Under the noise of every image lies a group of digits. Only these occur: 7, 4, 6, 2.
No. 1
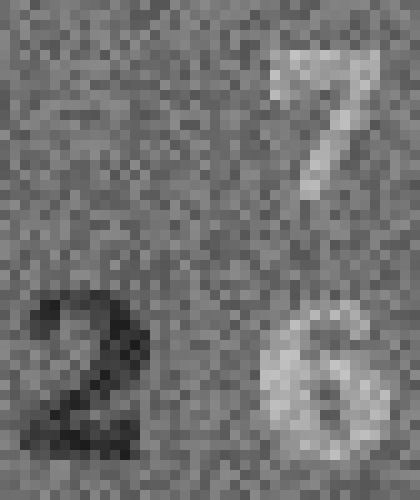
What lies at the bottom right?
6
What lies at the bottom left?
2
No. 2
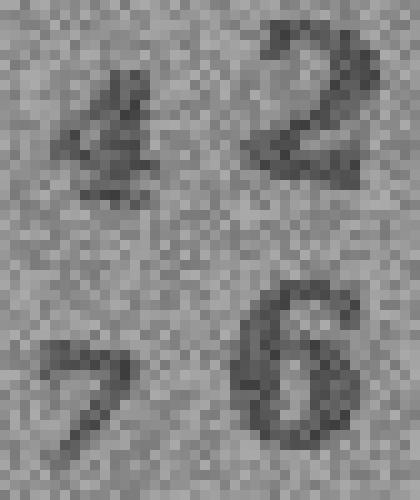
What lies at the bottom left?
7
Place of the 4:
top left
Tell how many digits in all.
4
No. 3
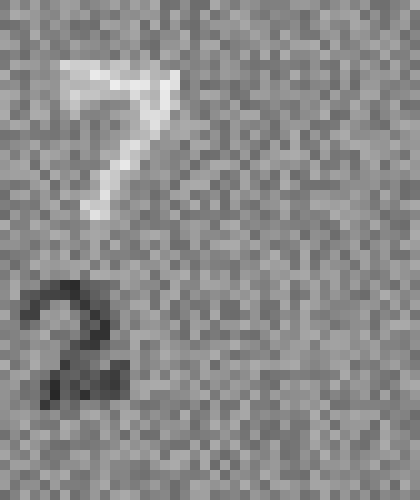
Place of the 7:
top left
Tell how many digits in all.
2
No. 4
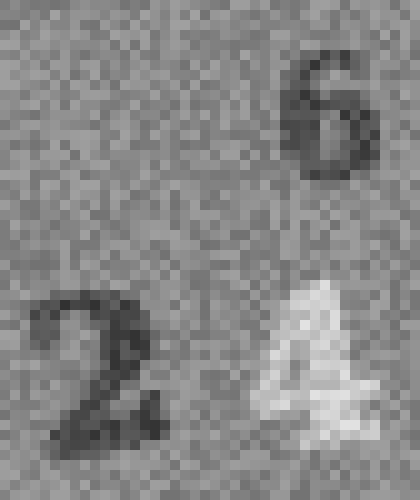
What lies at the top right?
6
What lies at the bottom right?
4
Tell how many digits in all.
3
